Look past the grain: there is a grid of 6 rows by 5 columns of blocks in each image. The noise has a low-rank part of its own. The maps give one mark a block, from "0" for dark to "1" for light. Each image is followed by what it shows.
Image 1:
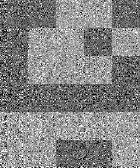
0 0 1 1 0
0 1 1 0 1
0 1 1 1 0
0 0 0 0 0
1 1 1 1 1
1 1 0 0 1
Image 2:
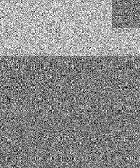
1 1 1 1 0
1 1 1 1 1
0 0 0 0 0
0 0 0 0 0
0 0 0 0 0
0 0 0 0 0
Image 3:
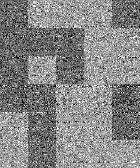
0 1 1 1 0
0 0 0 1 1
0 1 0 1 1
0 0 1 1 0
1 0 1 1 0
1 0 1 1 1
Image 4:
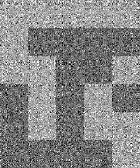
1 1 1 1 1
1 0 0 0 0
1 1 0 0 1
0 1 0 1 0
0 1 0 1 1
0 0 0 0 1
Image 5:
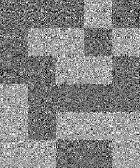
0 0 0 1 0
0 1 1 0 1
0 0 1 1 0
1 0 0 0 0
1 0 1 1 1
1 1 0 0 1
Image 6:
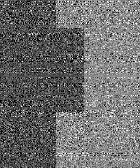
0 0 1 1 1
0 0 0 1 1
0 0 0 1 1
0 0 0 1 1
0 0 1 1 1
0 0 1 1 1
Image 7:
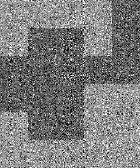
1 1 1 1 0
1 0 0 1 0
0 0 0 0 0
0 0 0 1 1
1 0 0 1 1
1 1 1 1 1
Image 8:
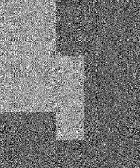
1 1 0 0 0
1 1 0 0 0
1 1 1 0 0
1 1 1 0 0
0 0 1 0 0
0 0 0 0 0
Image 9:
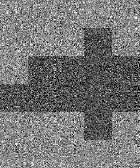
1 1 1 1 1
1 1 1 0 1
1 0 0 0 0
0 0 0 0 0
1 1 1 0 1
1 1 1 1 1
